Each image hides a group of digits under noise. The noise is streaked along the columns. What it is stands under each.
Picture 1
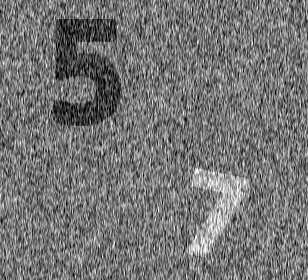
top left: dark 5; bottom right: light 7
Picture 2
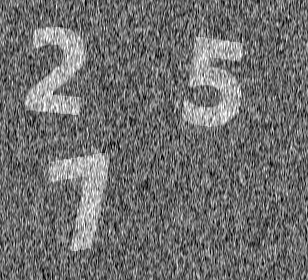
top left: light 2; top right: light 5; bottom left: light 7
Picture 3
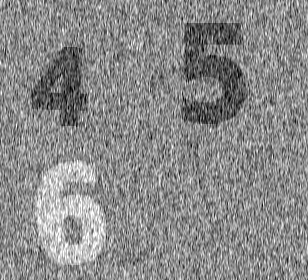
top left: dark 4; top right: dark 5; bottom left: light 6
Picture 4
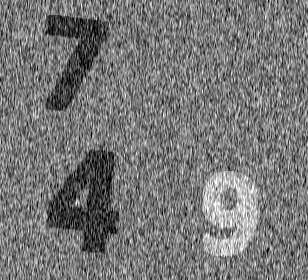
top left: dark 7; bottom left: dark 4; bottom right: light 9
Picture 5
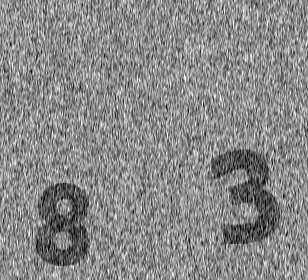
bottom left: dark 8; bottom right: dark 3
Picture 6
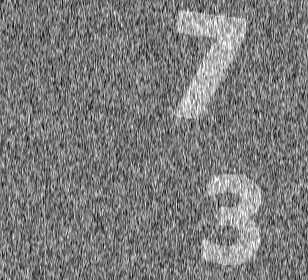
top right: light 7; bottom right: light 3
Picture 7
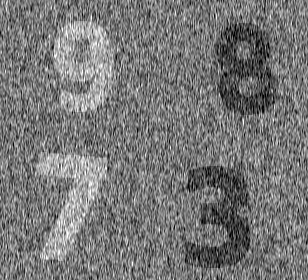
top left: light 9; top right: dark 8; bottom left: light 7; bottom right: dark 3
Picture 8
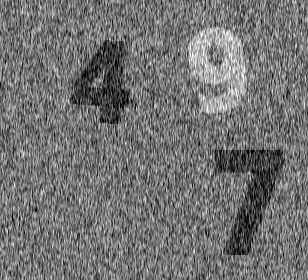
top left: dark 4; top right: light 9; bottom right: dark 7
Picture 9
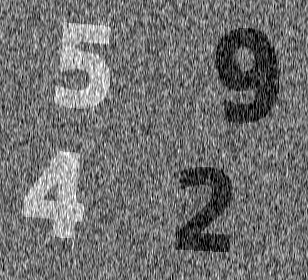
top left: light 5; top right: dark 9; bottom left: light 4; bottom right: dark 2
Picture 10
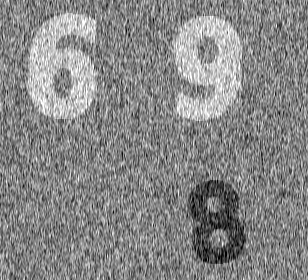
top left: light 6; top right: light 9; bottom right: dark 8
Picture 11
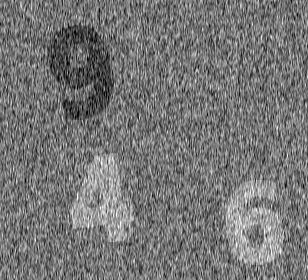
top left: dark 9; bottom left: light 4; bottom right: light 6
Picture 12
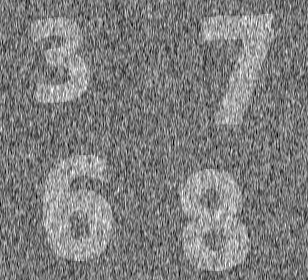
top left: light 3; top right: light 7; bottom left: light 6; bottom right: light 8
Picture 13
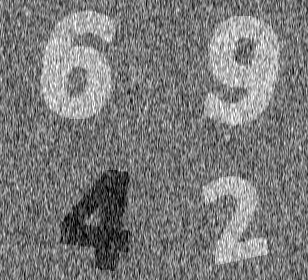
top left: light 6; top right: light 9; bottom left: dark 4; bottom right: light 2
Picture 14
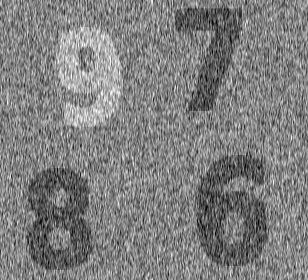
top left: light 9; top right: dark 7; bottom left: dark 8; bottom right: dark 6
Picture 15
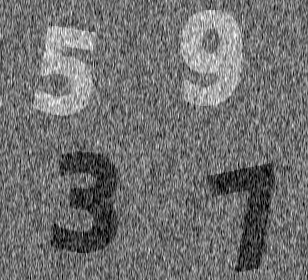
top left: light 5; top right: light 9; bottom left: dark 3; bottom right: dark 7
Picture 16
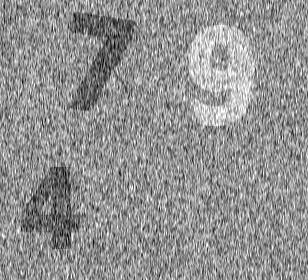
top left: dark 7; top right: light 9; bottom left: dark 4
